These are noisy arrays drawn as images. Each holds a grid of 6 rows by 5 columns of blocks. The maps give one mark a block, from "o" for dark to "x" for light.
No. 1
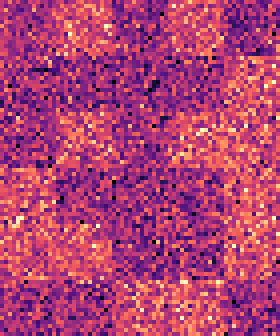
o x o x o
o o o o x
o x o x x
x o o o x
x x o o x
o o x x o
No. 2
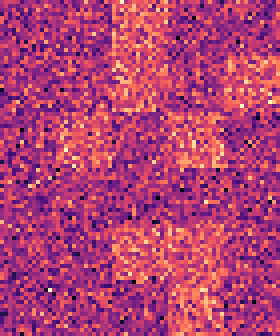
o o x o o
o o x o x
o x o x o
o o o o o
o o x x o
o o o x o
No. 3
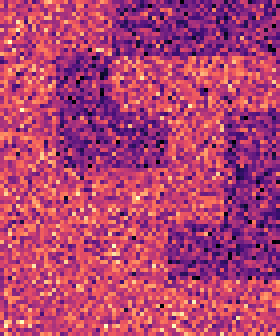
x x o o o
x o x x x
x o o x o
x x x x o
x x x o o
x x x x x
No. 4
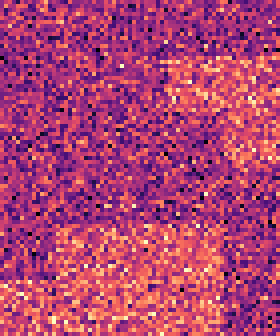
o o o o o
o o o x x
o o o o x
o o o o o
o x x x o
x x x x o
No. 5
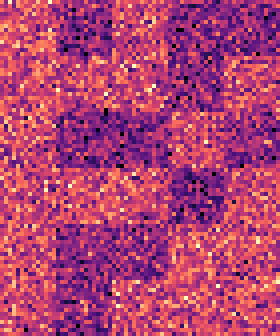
x o x o o
x x x o x
x o o x o
x x x o x
x o o x x
x o x x x
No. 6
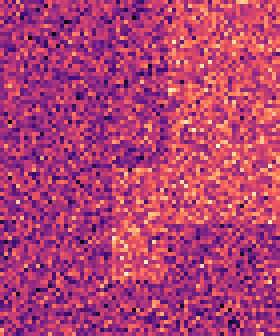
o o o x x
o o o x x
o o o x x
o o x x x
o o x o o
o o o o o
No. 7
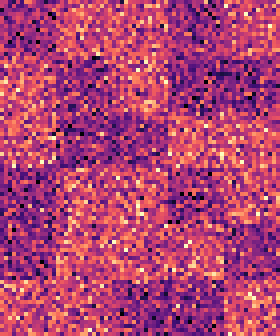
o x x o x
x o x o o
x o o x x
o x x o x
o x x x o
x x o o x
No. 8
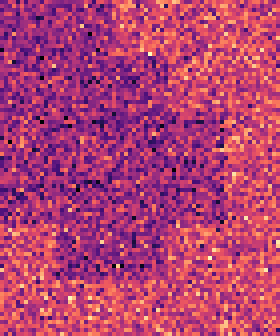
o o x x x
o o o x x
o o o o x
o o o o x
x o o x x
x x x x x
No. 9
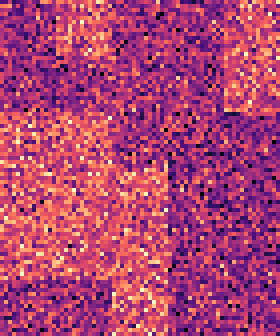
o x o o x
o o o o x
x x o o o
x x x o o
x x x o o
o o x o o
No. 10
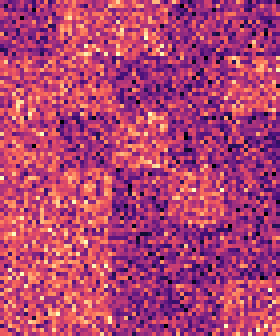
o x x o o
x x o o x
x o x o o
x x o x o
x x o o o
x x o o x
